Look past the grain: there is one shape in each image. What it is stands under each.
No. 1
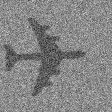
dark airplane
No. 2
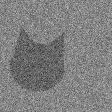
dark cat's head
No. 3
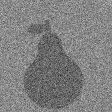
dark pear
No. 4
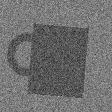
dark cup
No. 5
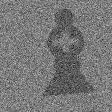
dark chess bishop
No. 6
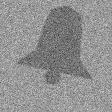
dark bell
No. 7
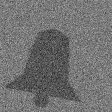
dark bell
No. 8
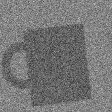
dark cup
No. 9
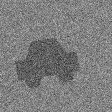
dark car
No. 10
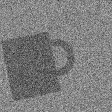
dark cup
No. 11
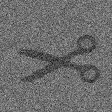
dark pair of scissors
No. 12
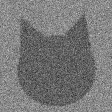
dark cat's head
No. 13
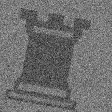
dark chess rook
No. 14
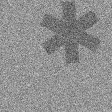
dark asterisk
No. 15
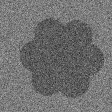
dark flower
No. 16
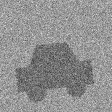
dark car
